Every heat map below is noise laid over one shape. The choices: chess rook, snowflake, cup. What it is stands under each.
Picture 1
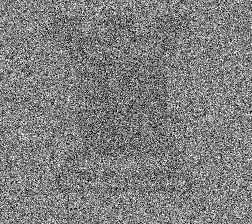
chess rook
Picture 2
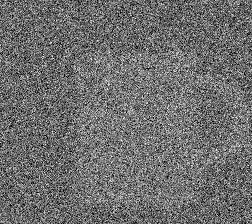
cup
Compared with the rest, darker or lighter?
lighter
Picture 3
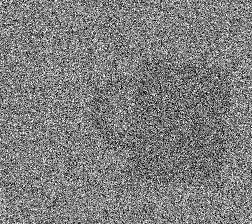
cup
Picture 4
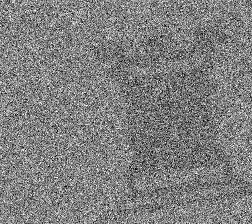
chess rook
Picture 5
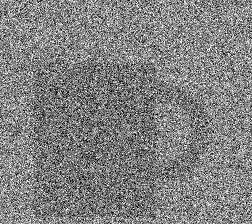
cup
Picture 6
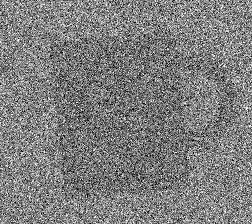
cup
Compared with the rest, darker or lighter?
darker
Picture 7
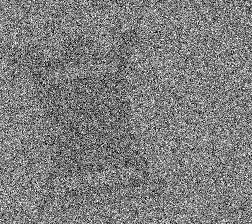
chess rook
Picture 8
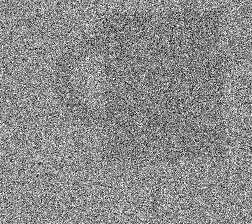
cup
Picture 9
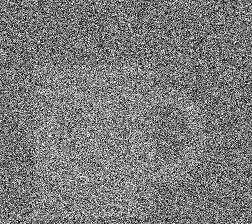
cup
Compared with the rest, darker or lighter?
lighter
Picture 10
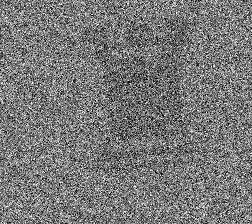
chess rook
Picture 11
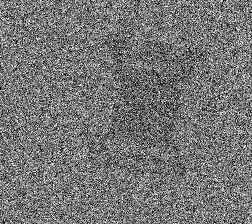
chess rook
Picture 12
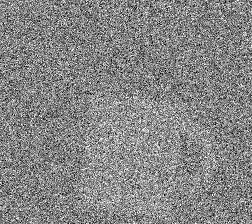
cup
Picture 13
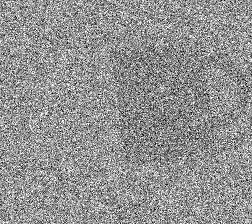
cup
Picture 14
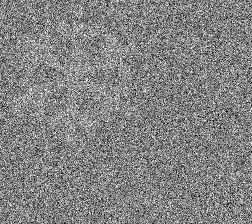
snowflake
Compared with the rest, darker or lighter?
lighter
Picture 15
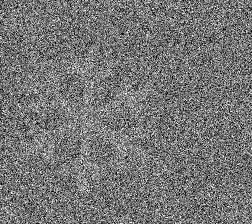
snowflake
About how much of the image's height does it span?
two thirds
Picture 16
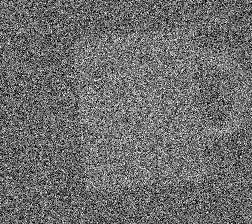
cup
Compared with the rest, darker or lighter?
lighter
